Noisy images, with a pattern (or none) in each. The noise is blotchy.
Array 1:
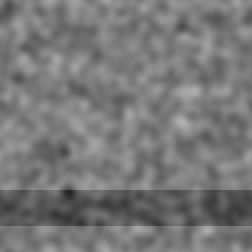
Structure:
one horizontal stripe
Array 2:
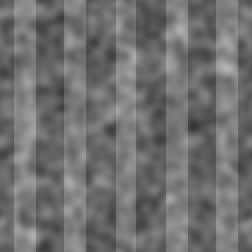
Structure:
vertical stripes
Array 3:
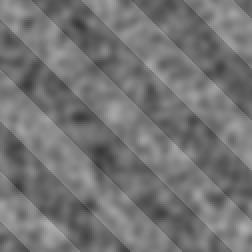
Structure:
diagonal stripes
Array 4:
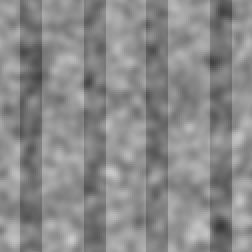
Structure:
vertical stripes
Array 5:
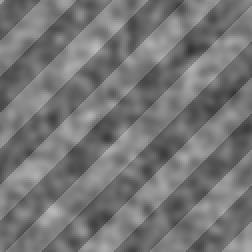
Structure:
diagonal stripes
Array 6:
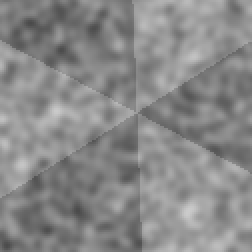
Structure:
spokes from one point
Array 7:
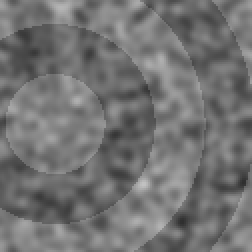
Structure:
rings round one point
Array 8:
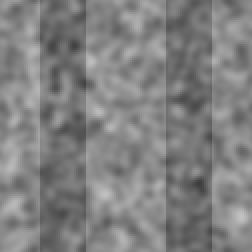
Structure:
vertical stripes
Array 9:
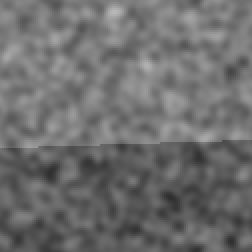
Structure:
a sharp edge
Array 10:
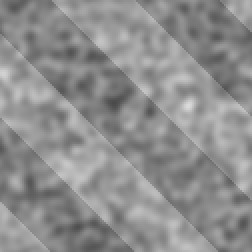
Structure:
diagonal stripes
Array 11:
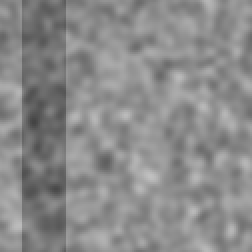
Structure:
one vertical stripe
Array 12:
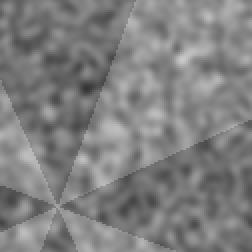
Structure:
spokes from one point
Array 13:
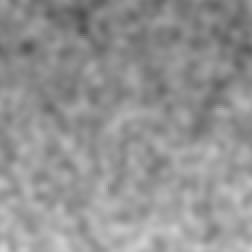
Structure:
a smooth slope
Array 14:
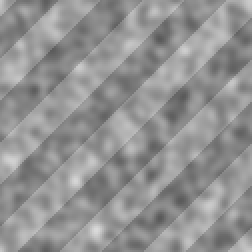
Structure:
diagonal stripes
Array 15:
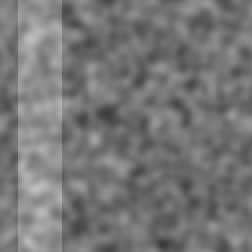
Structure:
one vertical stripe
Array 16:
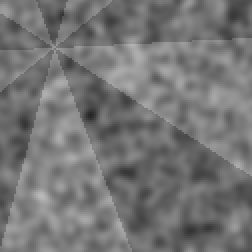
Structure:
spokes from one point
